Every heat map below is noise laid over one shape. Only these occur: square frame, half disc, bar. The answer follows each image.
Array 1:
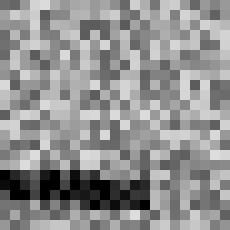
dark bar
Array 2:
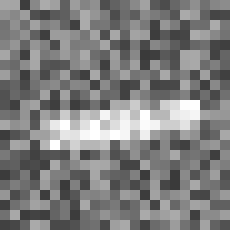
light bar
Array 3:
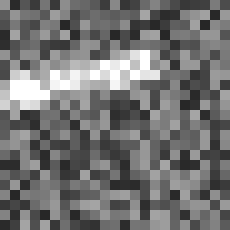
light bar
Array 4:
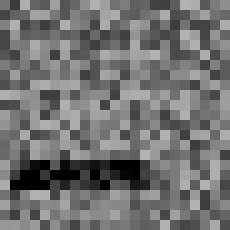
dark bar
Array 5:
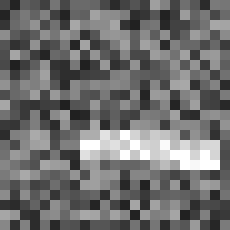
light bar
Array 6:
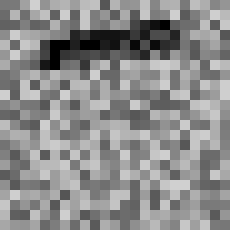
dark bar
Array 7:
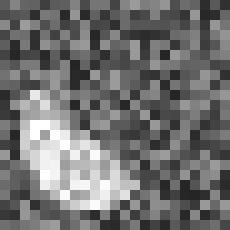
light half disc
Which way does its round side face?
down and left
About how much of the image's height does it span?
half
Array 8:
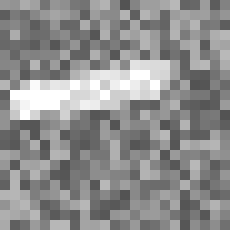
light bar
